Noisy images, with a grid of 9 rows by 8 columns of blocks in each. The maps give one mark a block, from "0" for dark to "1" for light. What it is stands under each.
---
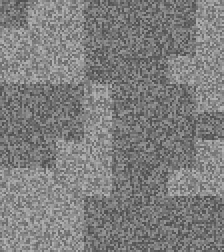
0 1 1 0 0 0 0 1
1 1 1 0 0 0 0 1
1 1 1 0 0 0 1 1
0 0 0 1 0 0 0 1
0 0 0 1 0 0 0 0
0 0 1 1 0 0 0 1
1 1 1 1 0 0 1 1
1 1 1 0 0 0 0 0
1 1 1 0 0 0 0 0
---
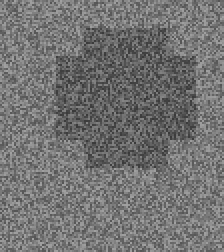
1 1 1 1 1 1 1 1
1 1 1 0 0 0 1 1
1 1 0 0 0 0 0 1
1 1 0 0 0 0 0 1
1 1 0 0 0 0 0 1
1 1 1 0 0 0 1 1
1 1 1 1 1 1 1 1
1 1 1 1 1 1 1 1
1 1 1 1 1 1 1 1
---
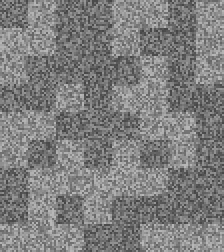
0 1 0 0 1 1 0 1
1 1 0 0 1 0 0 1
1 0 0 0 0 1 0 1
0 0 1 0 1 1 0 0
1 1 0 0 0 1 1 0
1 0 1 0 1 0 1 0
0 1 1 1 1 1 0 0
0 1 0 1 0 0 0 0
1 1 1 0 0 1 1 1
